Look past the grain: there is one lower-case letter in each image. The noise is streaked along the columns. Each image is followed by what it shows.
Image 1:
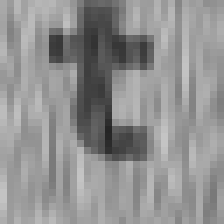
dark t
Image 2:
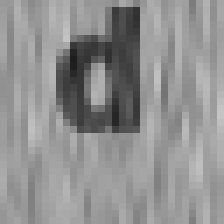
dark d
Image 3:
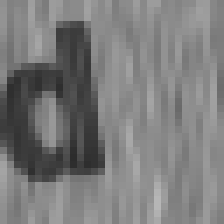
dark d
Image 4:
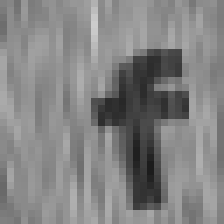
dark f
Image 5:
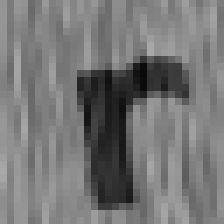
dark r
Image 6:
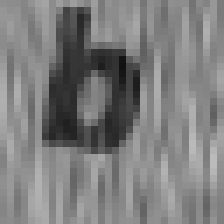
dark b
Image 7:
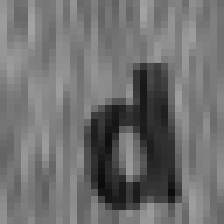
dark d
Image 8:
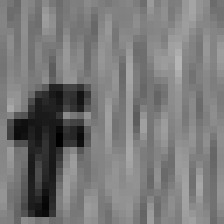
dark f
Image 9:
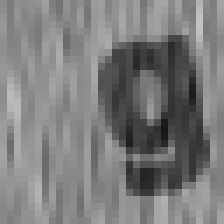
dark g
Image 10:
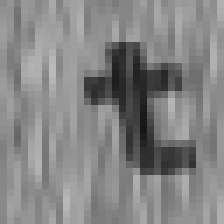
dark t
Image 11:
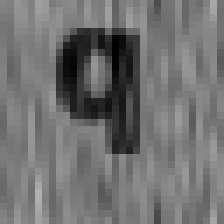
dark q
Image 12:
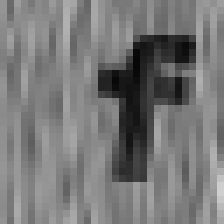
dark f
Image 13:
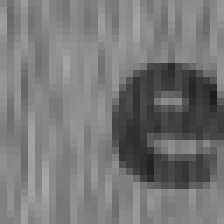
dark e
